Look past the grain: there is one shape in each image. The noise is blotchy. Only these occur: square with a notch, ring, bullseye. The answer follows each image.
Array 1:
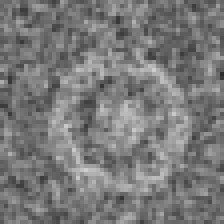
light bullseye
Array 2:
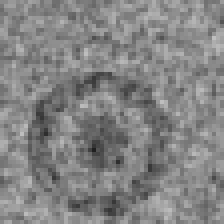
dark bullseye
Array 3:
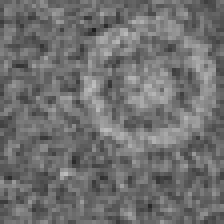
light bullseye
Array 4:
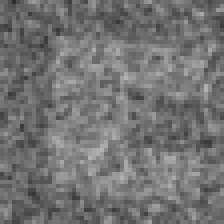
light square with a notch
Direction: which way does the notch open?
right
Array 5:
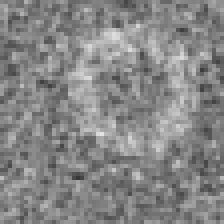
light ring
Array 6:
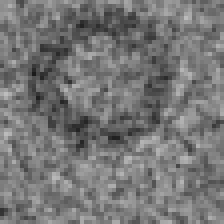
dark ring
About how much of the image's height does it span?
two thirds
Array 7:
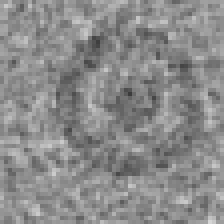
dark bullseye
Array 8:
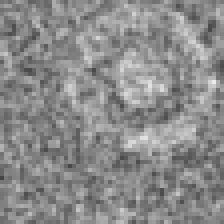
light bullseye
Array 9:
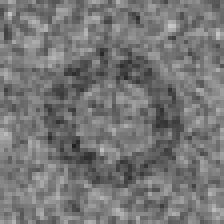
dark ring
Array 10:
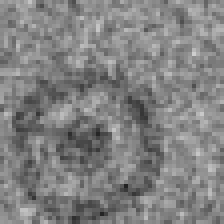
dark bullseye
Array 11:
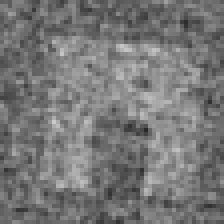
light square with a notch
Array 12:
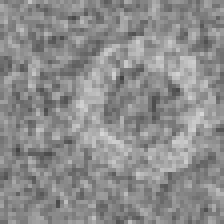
light ring
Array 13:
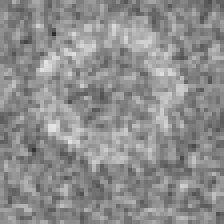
light ring
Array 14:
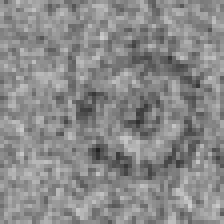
dark bullseye
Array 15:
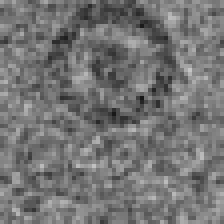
dark bullseye
